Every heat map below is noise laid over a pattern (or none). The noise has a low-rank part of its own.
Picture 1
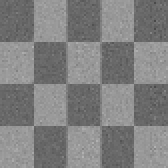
a checkerboard
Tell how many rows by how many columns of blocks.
4 by 5
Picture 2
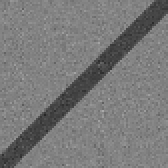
a diagonal band
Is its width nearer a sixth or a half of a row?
a sixth
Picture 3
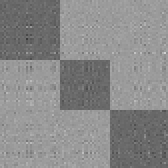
blocks along the diagonal
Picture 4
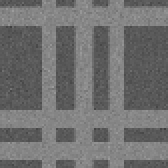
bands of rows crossing bands of columns
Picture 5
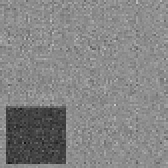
one block
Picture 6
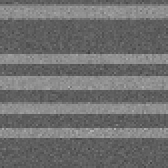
bands of rows
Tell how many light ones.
5
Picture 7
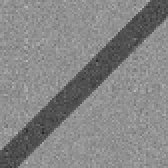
a diagonal band
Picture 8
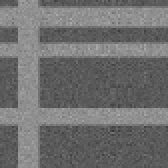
bands of rows crossing bands of columns
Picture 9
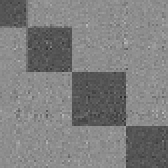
blocks along the diagonal
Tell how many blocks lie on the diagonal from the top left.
4
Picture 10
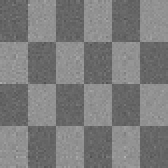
a checkerboard
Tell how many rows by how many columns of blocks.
4 by 6
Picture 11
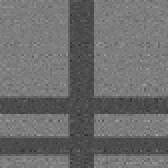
bands of rows crossing bands of columns
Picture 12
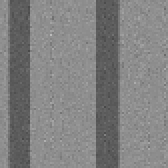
bands of columns
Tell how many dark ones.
2
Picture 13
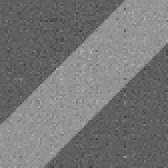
a diagonal band
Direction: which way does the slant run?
bottom left to top right
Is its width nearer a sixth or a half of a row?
a half
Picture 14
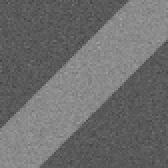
a diagonal band
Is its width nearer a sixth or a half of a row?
a half
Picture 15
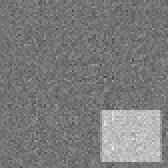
one block
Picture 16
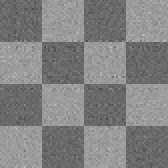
a checkerboard
